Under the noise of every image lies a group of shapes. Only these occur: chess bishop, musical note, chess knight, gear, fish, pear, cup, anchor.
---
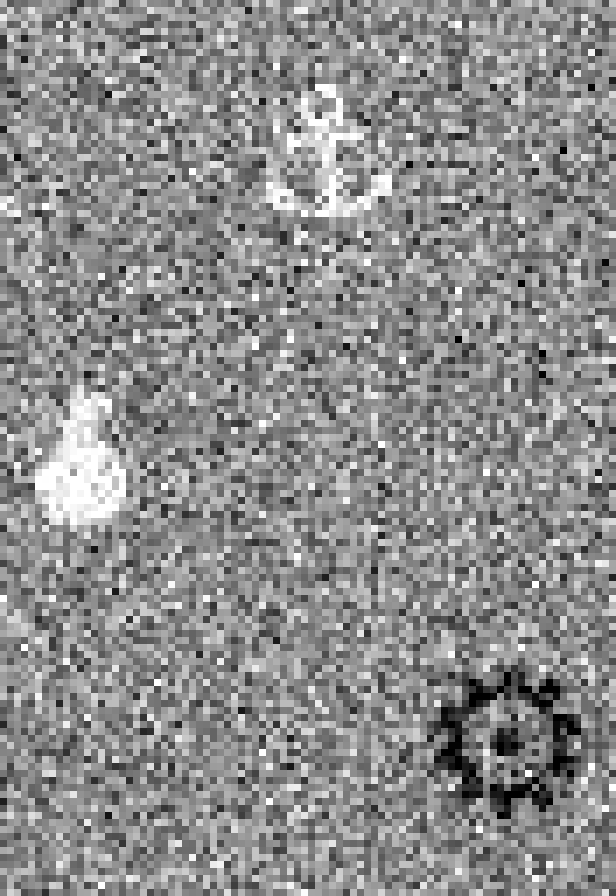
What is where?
top middle: light anchor; middle left: light pear; bottom right: dark gear
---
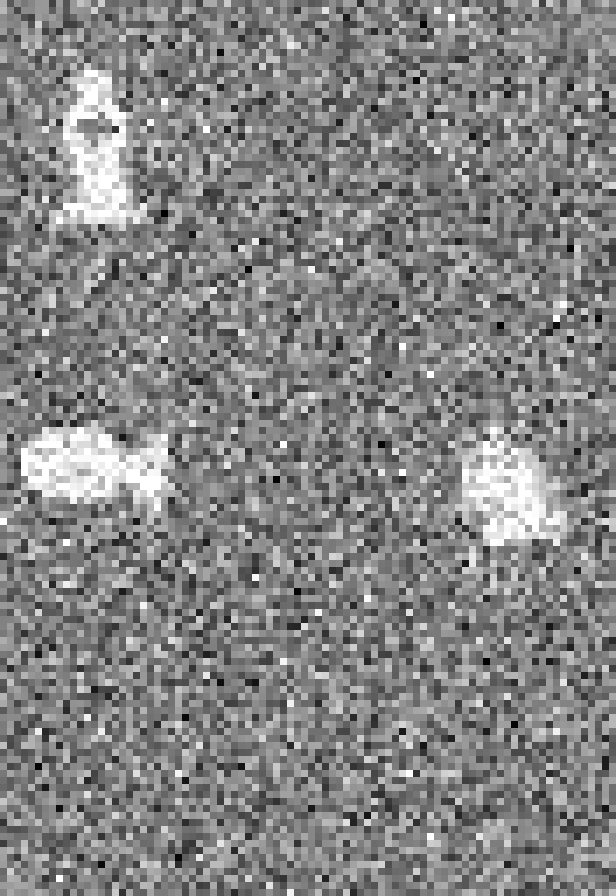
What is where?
top left: light chess bishop; middle left: light fish; middle right: light chess knight
